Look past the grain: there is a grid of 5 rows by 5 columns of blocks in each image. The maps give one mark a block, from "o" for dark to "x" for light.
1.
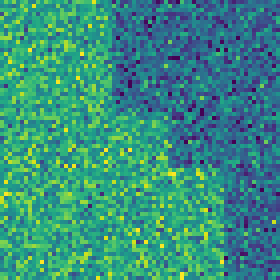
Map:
x x o o o
x x o o o
x x x o o
x x x x o
x x x x o
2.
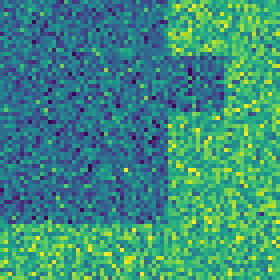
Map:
o o o x x
o o o o x
o o o x x
o o o x x
x x x x x
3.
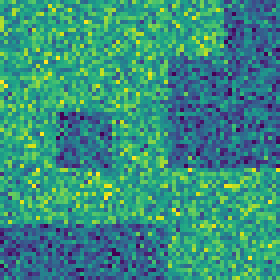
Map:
x x x x o
x x x o o
x o x o o
x x x x x
o o o x x
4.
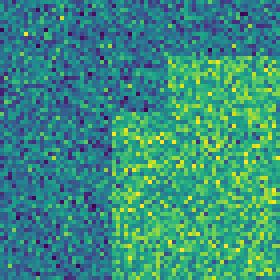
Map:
o o o o o
o o o x x
o o x x x
o o x x x
o o x x x
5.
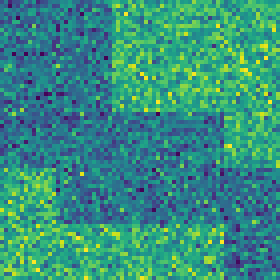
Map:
o o x x x
o o x x x
o o o o x
x o o o o
x x x x o
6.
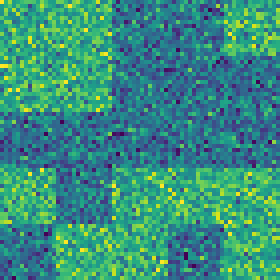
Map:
x x o o x
x x o o o
o o o o o
x o x x x
o x x o x
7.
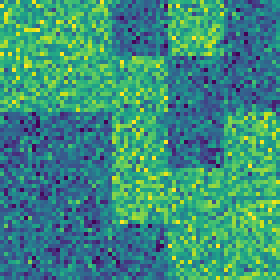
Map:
x x o x o
x x x o o
o o x o x
o o x x x
o o o x x
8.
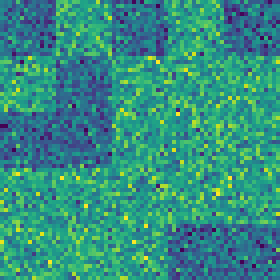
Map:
o x o x o
x o x x x
o o x x x
x x x x x
x x x o o
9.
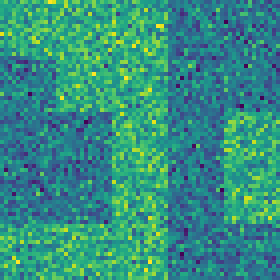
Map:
x x x o o
o x x o o
o o x o x
o o x o x
x x x o o
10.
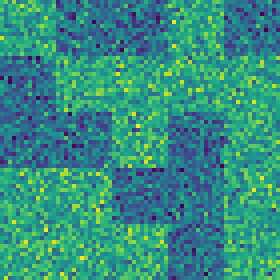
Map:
x o o x o
o x x x x
o o x o x
x x o o x
x x x o x
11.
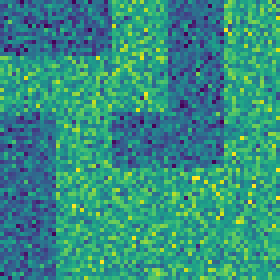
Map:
o o x o x
x x x o x
o x o o x
o x x x x
o x x x x
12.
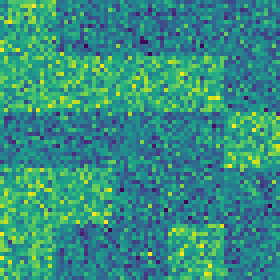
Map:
x o o o o
x x x x o
o o o o x
x x o o o
x o o x o
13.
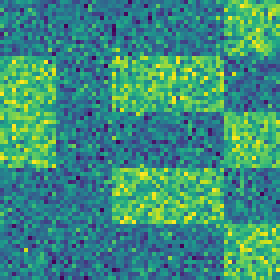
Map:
o o o o x
x o x x o
x o o o x
o o x x o
o o o o x
